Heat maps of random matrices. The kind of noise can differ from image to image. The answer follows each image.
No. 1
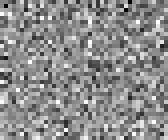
low rank plus noise
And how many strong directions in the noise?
five to eight
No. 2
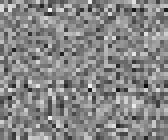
low rank plus noise
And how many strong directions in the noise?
three or four
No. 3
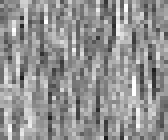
streaked along the columns
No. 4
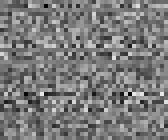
rows of uneven size
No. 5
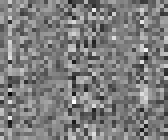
columns of uneven size
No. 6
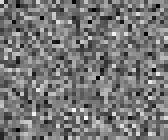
independent entries
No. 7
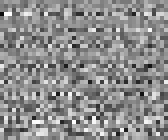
rows of uneven size
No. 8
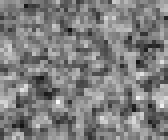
blotchy
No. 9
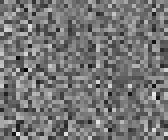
low rank plus noise
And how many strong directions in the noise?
three or four
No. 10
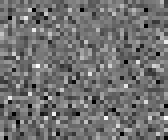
heavy tails
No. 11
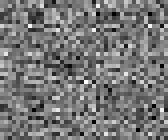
low rank plus noise
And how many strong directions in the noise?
one
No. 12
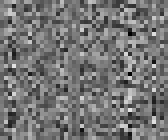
columns of uneven size
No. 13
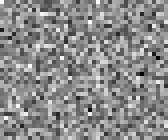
independent entries
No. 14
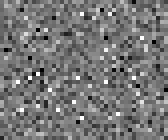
heavy tails
